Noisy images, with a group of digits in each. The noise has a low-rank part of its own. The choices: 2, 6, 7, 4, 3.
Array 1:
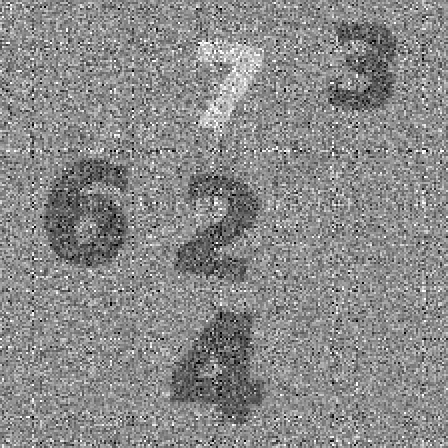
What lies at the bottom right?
nothing
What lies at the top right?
3
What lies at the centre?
2
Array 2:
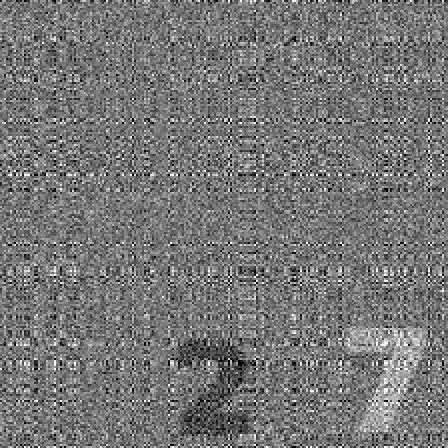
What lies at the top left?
nothing
